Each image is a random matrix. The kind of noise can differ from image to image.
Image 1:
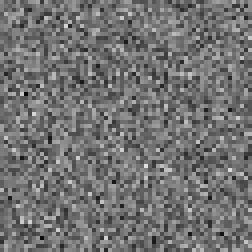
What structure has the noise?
independent entries
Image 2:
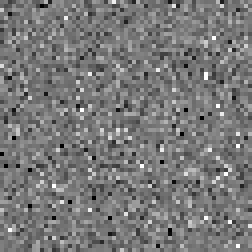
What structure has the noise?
heavy tails
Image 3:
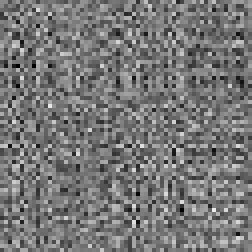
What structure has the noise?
low rank plus noise
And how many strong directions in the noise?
one
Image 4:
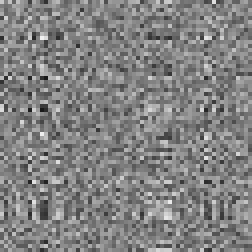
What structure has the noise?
low rank plus noise
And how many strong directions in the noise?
one
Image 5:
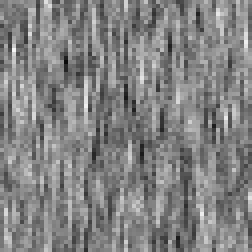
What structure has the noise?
streaked along the columns
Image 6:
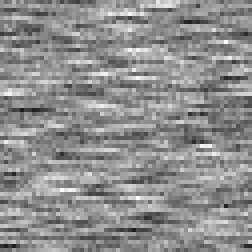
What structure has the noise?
streaked along the rows
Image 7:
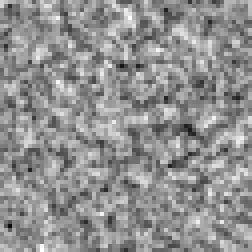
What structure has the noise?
blotchy
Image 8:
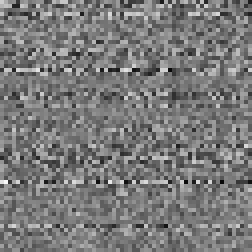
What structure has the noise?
rows of uneven size
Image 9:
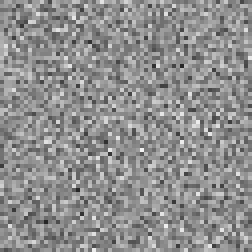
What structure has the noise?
independent entries
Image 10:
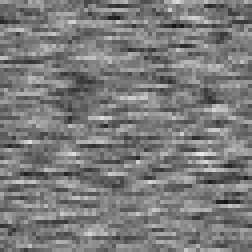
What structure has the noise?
streaked along the rows
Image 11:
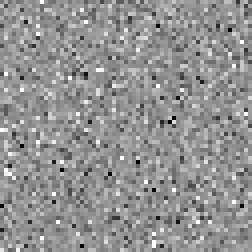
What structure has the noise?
heavy tails
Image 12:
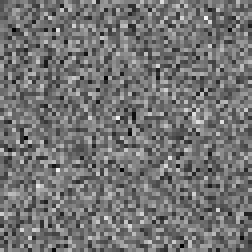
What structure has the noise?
independent entries
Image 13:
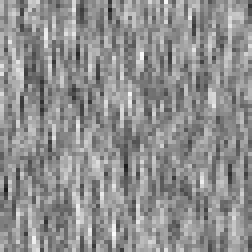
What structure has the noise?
streaked along the columns
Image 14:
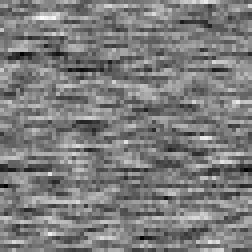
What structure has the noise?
streaked along the rows
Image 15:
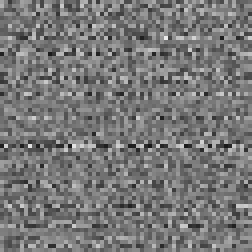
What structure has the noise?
rows of uneven size
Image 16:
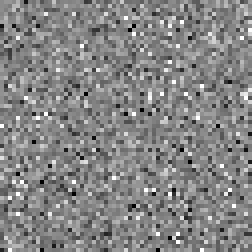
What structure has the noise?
heavy tails
